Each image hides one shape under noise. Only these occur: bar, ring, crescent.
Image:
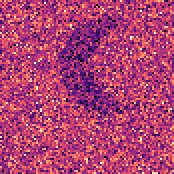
crescent
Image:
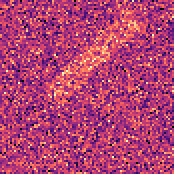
bar
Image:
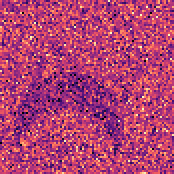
crescent
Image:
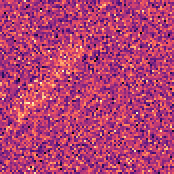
bar
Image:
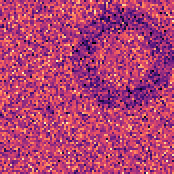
ring
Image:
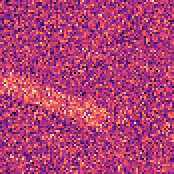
bar
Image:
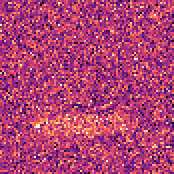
bar
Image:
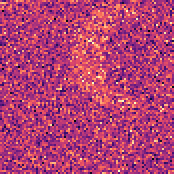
crescent
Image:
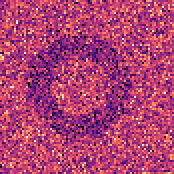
ring
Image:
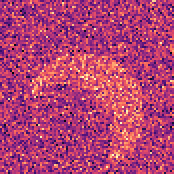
crescent
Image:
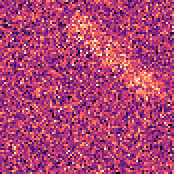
bar
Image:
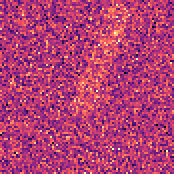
bar
